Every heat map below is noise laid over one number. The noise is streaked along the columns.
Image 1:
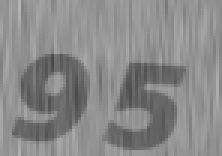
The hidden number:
95
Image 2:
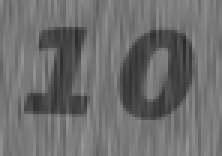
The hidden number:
10
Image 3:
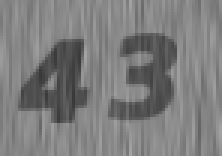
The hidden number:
43
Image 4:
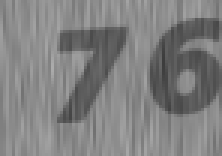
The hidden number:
76
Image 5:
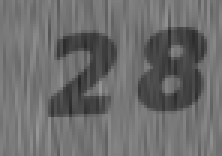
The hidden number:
28
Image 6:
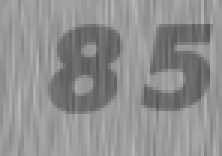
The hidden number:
85
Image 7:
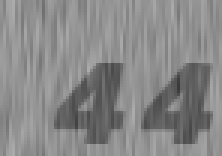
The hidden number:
44
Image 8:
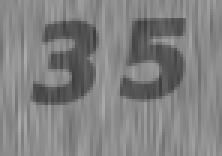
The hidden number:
35
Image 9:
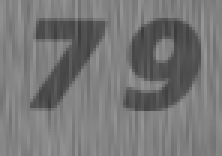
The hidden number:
79
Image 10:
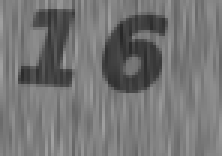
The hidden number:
16
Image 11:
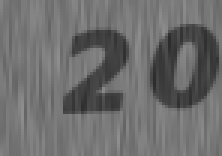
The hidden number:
20
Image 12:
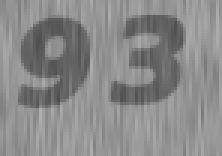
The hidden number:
93
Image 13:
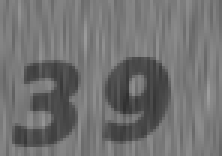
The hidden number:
39
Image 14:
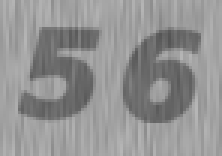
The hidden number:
56
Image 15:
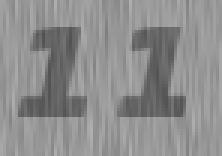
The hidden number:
11
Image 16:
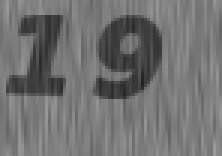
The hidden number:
19
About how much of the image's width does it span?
two thirds
